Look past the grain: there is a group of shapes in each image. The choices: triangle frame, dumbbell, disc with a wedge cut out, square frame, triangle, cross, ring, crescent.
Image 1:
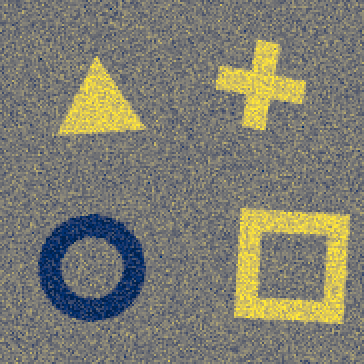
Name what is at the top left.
triangle
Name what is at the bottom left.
ring
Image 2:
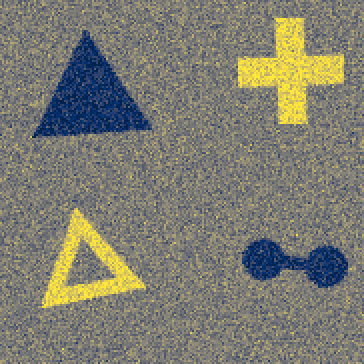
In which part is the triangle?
top left
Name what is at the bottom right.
dumbbell
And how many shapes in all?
4
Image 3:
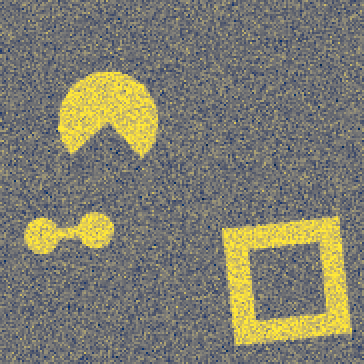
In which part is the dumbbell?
bottom left
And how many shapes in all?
3
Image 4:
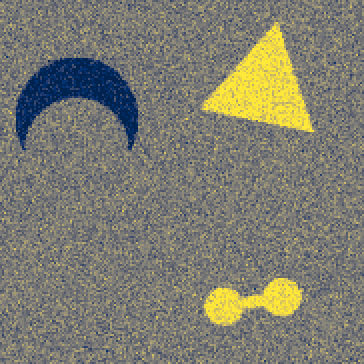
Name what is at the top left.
crescent
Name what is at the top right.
triangle
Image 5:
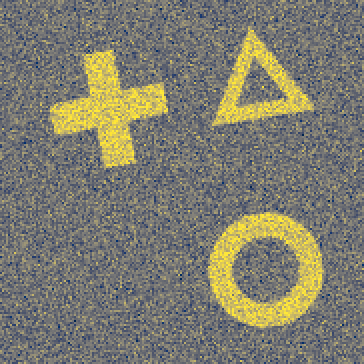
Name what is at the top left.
cross
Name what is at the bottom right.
ring
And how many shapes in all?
3
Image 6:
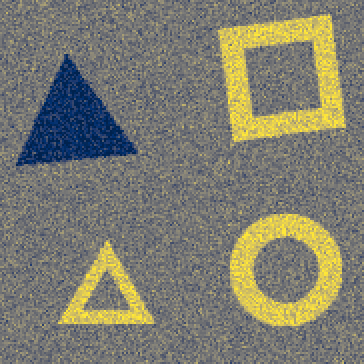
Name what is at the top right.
square frame
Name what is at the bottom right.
ring
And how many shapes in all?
4
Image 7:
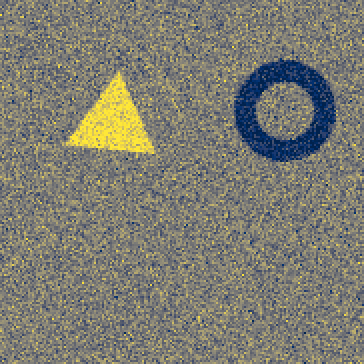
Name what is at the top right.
ring
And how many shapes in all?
2
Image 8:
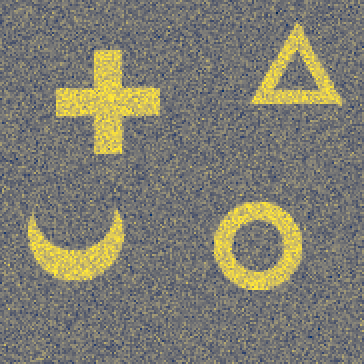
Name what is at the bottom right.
ring
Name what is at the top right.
triangle frame
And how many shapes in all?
4
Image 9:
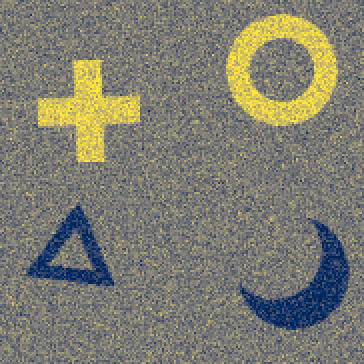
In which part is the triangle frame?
bottom left
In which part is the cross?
top left
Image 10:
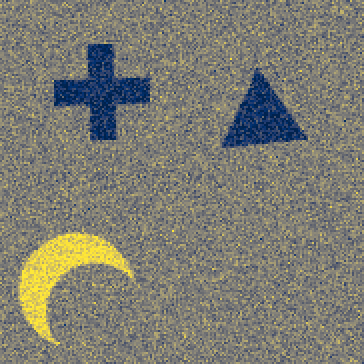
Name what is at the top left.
cross
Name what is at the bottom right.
nothing
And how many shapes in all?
3
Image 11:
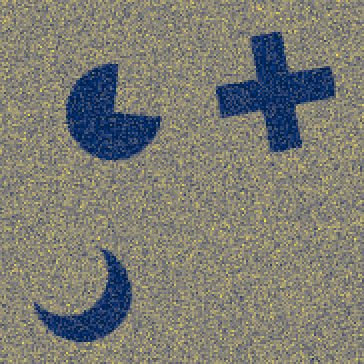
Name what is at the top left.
disc with a wedge cut out
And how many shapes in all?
3
